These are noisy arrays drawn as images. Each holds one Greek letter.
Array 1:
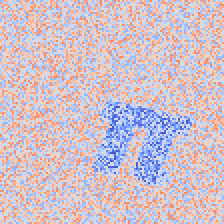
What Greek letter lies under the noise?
pi
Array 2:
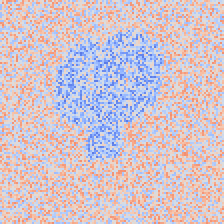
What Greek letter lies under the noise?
phi
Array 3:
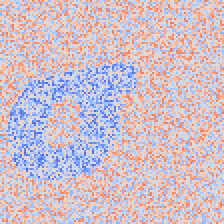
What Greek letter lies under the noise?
sigma
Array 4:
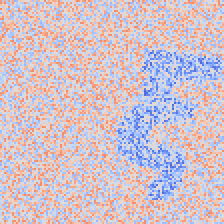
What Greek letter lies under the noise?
xi
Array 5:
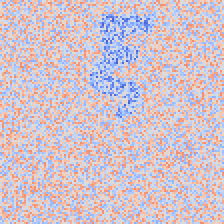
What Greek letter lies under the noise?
xi
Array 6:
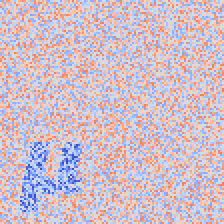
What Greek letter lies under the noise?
mu
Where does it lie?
bottom left
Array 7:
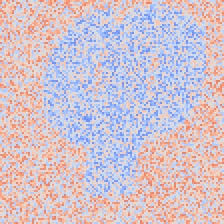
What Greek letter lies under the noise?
phi
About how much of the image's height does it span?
nearly all
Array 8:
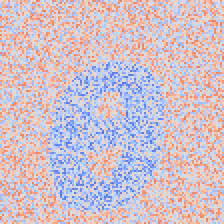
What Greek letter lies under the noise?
theta
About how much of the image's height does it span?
two thirds
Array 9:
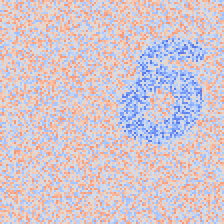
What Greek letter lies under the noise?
delta
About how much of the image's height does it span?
half
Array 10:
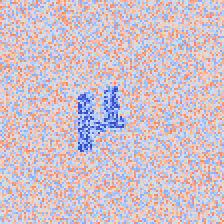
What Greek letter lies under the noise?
mu
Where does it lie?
centre
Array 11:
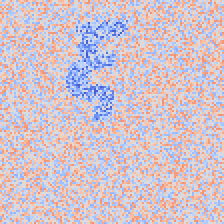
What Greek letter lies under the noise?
xi
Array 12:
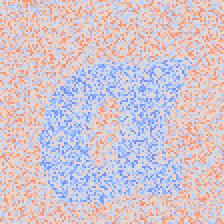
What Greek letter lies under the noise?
alpha
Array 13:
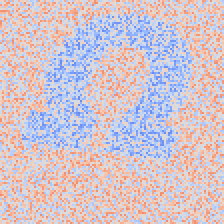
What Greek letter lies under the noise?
omega
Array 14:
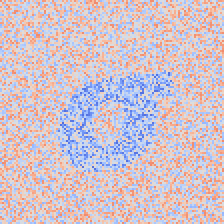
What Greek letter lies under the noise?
sigma
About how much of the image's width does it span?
half
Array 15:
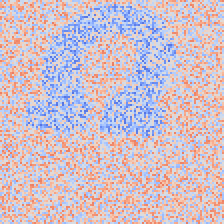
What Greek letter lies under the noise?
omega
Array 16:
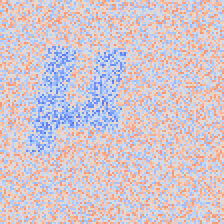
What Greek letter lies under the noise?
mu
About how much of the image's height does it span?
half
